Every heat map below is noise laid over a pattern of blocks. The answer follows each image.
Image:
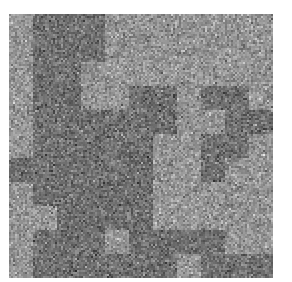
no symmetry
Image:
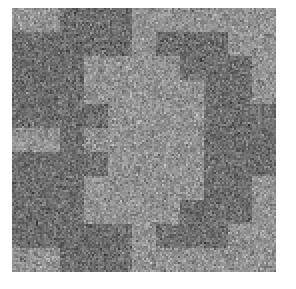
top and bottom mirror each other
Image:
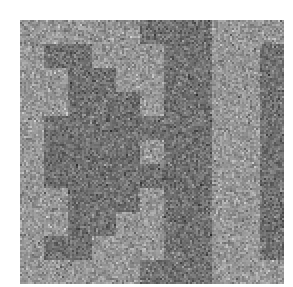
top and bottom mirror each other
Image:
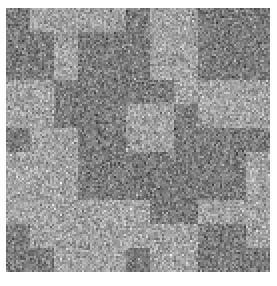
mirrored about the diagonal from the bottom left
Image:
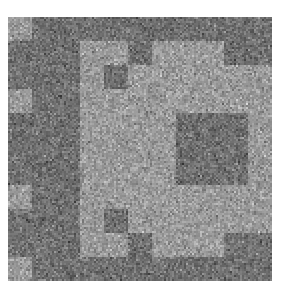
top and bottom mirror each other
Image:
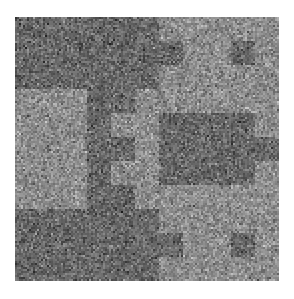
top and bottom mirror each other
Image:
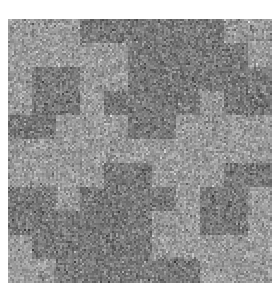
the same after a half turn
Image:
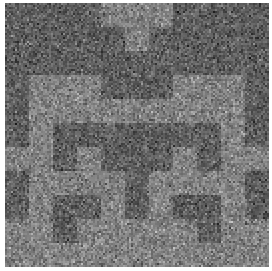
left and right mirror each other
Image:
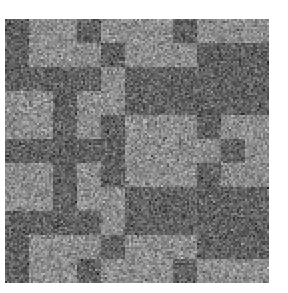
top and bottom mirror each other
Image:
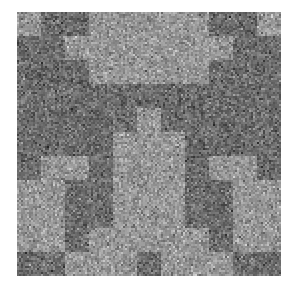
left and right mirror each other
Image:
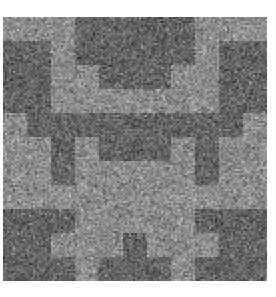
left and right mirror each other
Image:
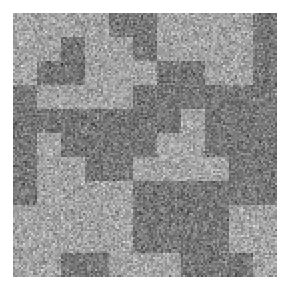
no symmetry
